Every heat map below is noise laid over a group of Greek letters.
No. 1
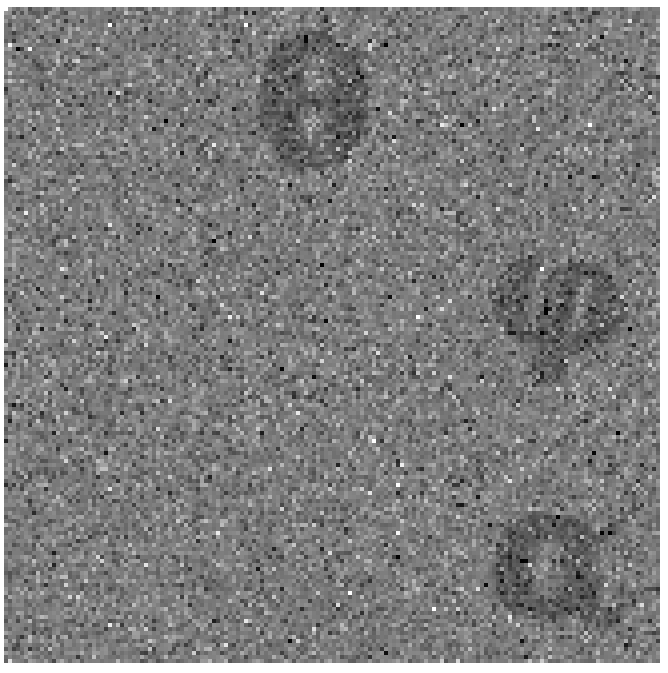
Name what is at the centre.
nothing
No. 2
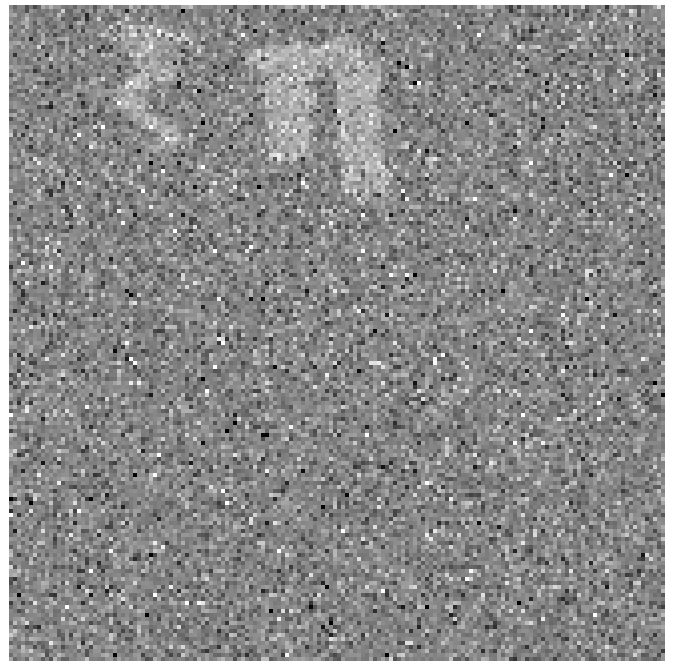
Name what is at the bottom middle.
nothing
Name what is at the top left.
xi
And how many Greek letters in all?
2
